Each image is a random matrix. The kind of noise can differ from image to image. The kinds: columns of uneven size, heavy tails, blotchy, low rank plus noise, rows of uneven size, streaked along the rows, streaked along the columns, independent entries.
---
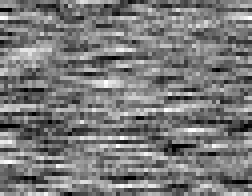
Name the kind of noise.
streaked along the rows
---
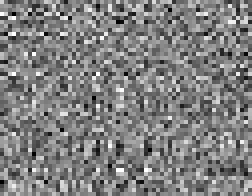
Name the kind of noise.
low rank plus noise
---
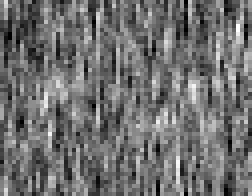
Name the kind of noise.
streaked along the columns
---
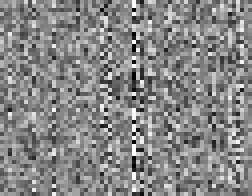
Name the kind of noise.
columns of uneven size
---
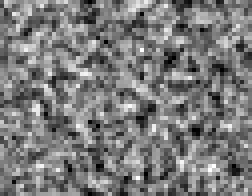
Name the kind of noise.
blotchy
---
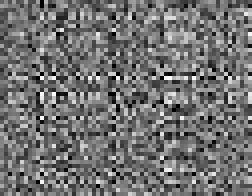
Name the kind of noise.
low rank plus noise
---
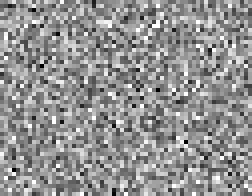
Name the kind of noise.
independent entries
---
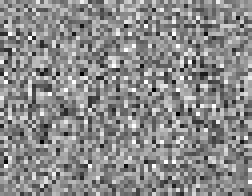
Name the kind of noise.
low rank plus noise
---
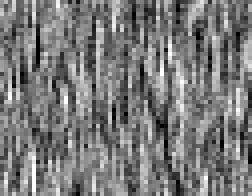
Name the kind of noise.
streaked along the columns
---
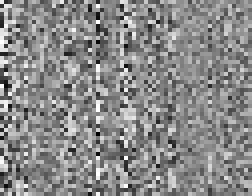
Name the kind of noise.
columns of uneven size
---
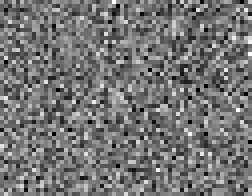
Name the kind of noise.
independent entries
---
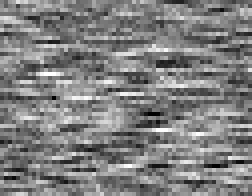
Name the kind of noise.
streaked along the rows
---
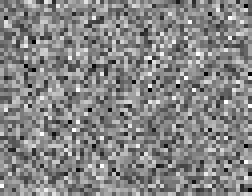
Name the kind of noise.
independent entries
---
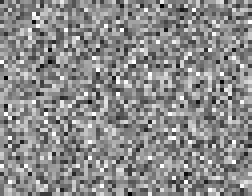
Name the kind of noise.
independent entries
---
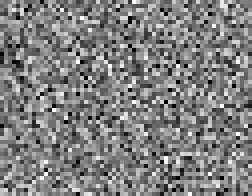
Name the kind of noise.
independent entries
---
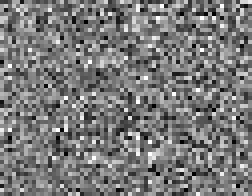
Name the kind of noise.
low rank plus noise
